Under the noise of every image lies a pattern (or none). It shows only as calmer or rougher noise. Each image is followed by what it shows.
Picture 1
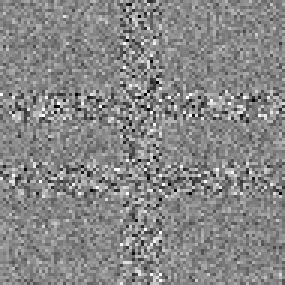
bands of rows crossing bands of columns
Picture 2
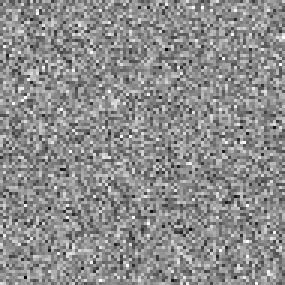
only noise
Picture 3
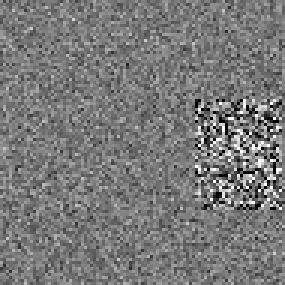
one block
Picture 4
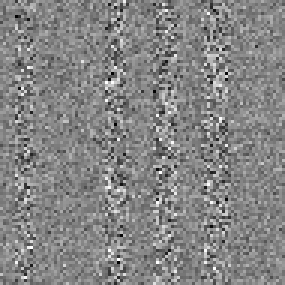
bands of columns
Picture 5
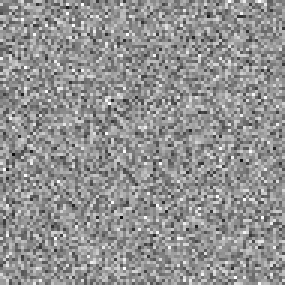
only noise
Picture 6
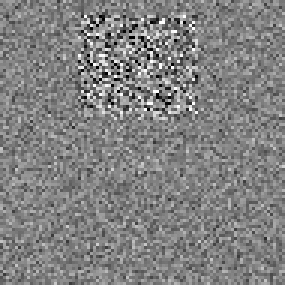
one block
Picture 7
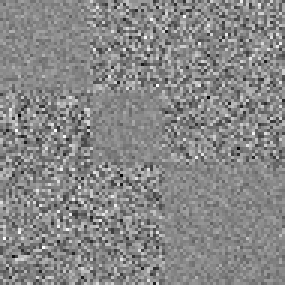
blocks along the diagonal
